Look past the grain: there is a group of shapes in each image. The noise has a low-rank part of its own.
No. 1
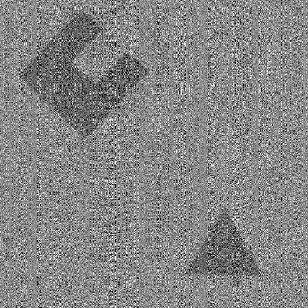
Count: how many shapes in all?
2
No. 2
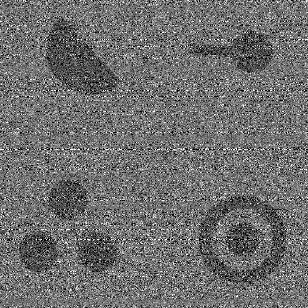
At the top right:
lollipop
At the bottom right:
bullseye
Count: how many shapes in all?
4
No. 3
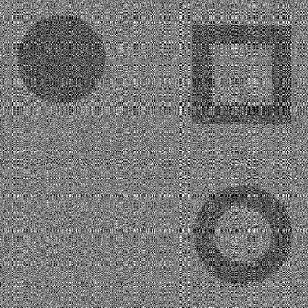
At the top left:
disc
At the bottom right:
ring
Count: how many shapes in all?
3
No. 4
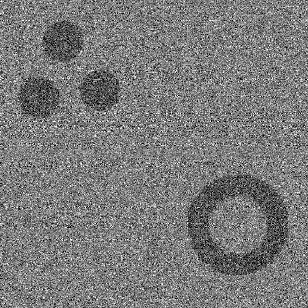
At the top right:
nothing
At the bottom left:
nothing
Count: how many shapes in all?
2
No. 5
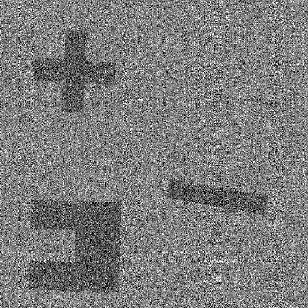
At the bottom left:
square with a notch
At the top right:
nothing
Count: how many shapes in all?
3
